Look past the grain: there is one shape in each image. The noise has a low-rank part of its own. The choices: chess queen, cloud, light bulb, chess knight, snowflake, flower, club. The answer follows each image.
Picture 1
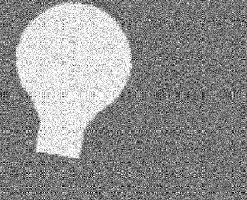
light light bulb
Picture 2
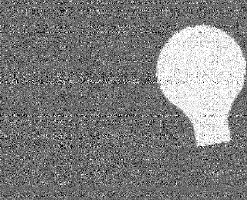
light light bulb
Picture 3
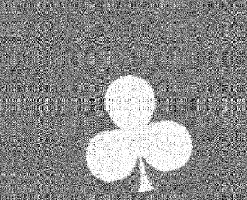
light club
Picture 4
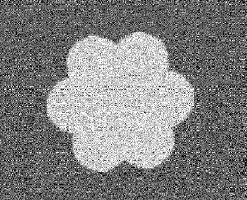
light flower
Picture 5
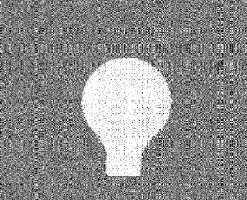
light light bulb
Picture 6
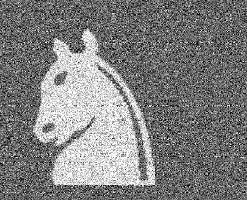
light chess knight
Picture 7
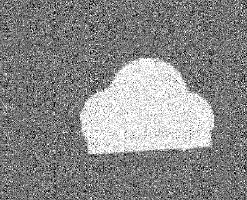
light cloud
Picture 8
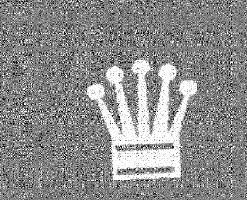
light chess queen
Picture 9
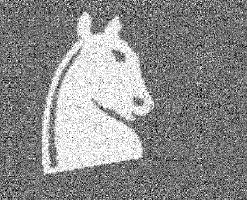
light chess knight
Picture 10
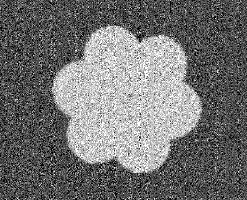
light flower
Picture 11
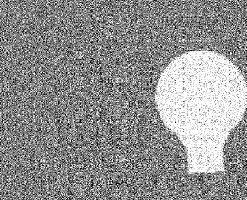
light light bulb
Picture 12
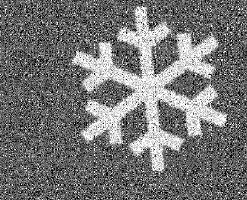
light snowflake
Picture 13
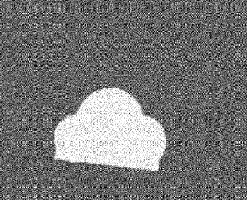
light cloud
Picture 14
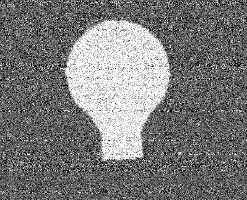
light light bulb
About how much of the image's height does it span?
two thirds
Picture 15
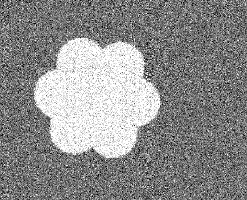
light flower
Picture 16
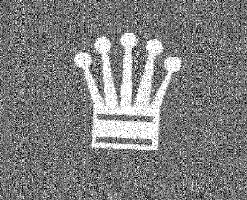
light chess queen
